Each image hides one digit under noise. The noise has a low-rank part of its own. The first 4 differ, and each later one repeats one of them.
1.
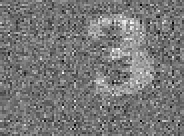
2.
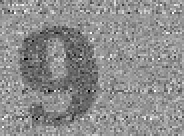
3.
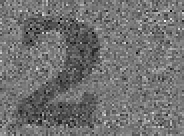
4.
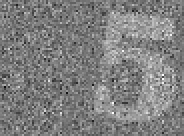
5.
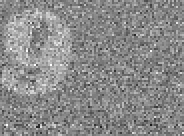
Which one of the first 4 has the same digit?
2
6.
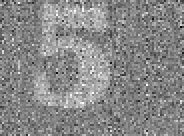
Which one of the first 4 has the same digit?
4
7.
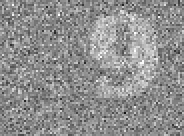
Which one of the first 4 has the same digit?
2
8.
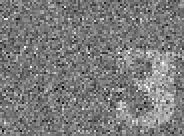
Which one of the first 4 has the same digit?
1
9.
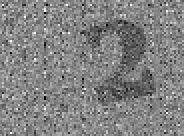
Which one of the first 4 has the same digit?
3
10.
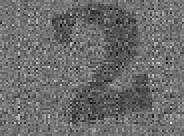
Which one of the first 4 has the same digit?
3
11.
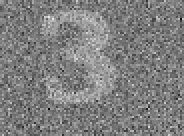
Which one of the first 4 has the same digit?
1
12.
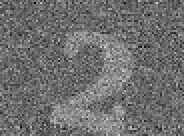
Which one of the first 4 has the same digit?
3
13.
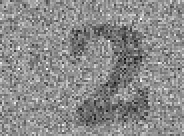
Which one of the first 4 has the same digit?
3
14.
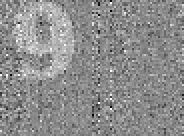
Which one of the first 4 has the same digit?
2
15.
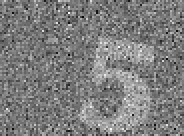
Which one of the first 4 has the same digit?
4
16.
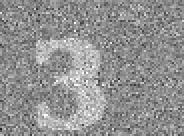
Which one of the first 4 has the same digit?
1
